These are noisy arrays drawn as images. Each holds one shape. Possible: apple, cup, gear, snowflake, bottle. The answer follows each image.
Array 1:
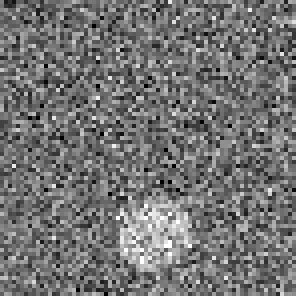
light apple, bottom middle
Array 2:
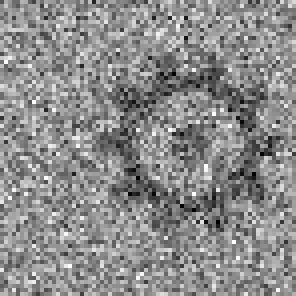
dark gear
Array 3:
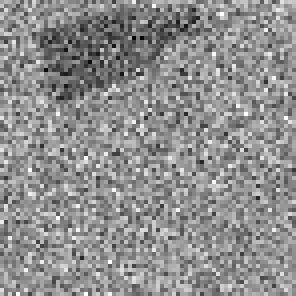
dark bottle
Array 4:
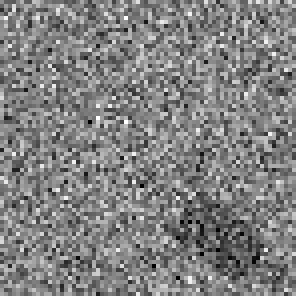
dark bottle, bottom right
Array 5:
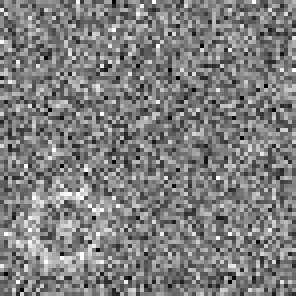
light gear, bottom left
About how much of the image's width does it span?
a third
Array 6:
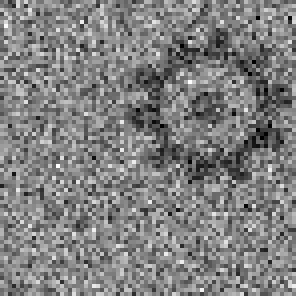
dark gear
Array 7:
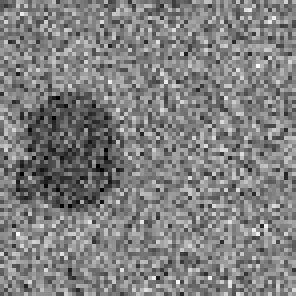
dark apple, middle left
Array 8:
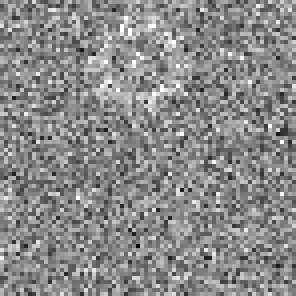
light gear, top middle
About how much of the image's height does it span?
a third
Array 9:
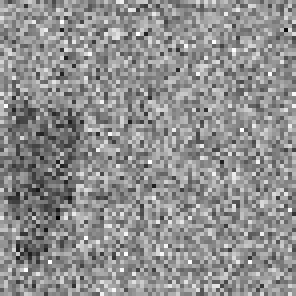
dark bottle
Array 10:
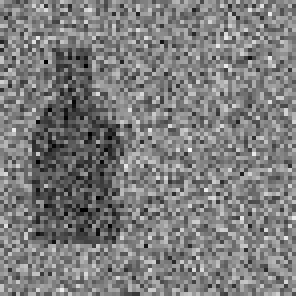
dark bottle
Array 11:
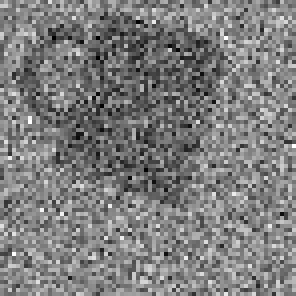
dark cup
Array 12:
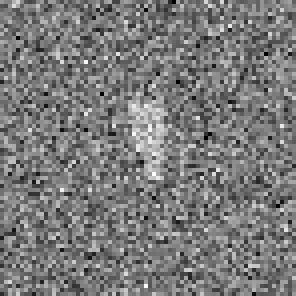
light bottle, centre
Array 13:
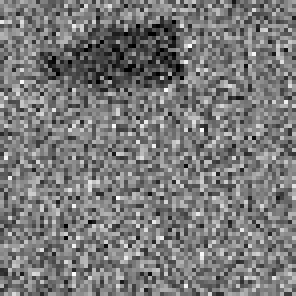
dark bottle
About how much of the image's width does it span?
half
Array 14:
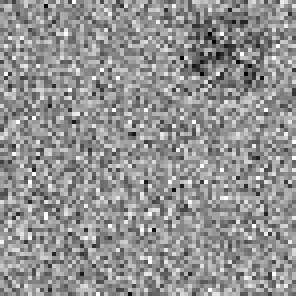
dark snowflake, top right
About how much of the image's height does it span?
a third
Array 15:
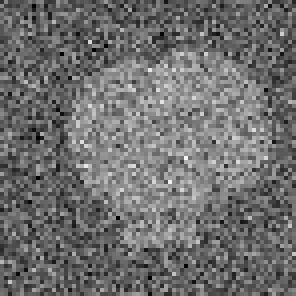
light apple
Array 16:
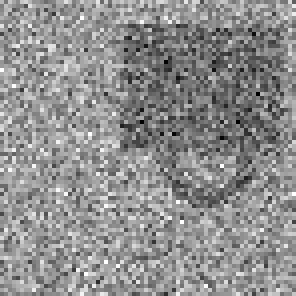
dark cup
